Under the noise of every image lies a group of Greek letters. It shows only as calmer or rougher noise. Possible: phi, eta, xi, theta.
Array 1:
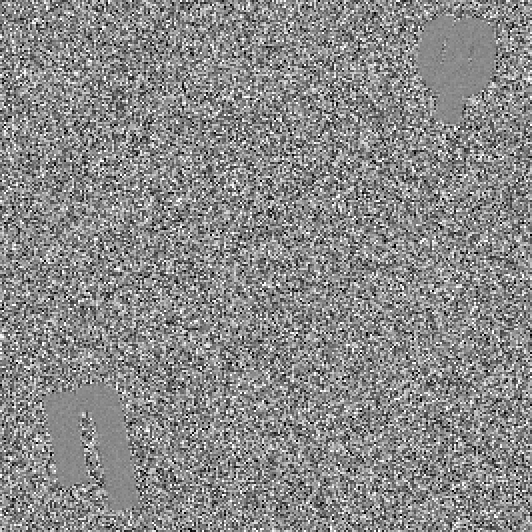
top right: phi; bottom left: eta
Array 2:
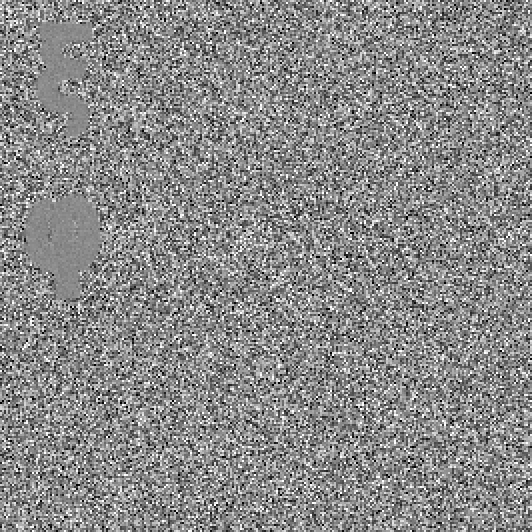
top left: xi; middle left: phi
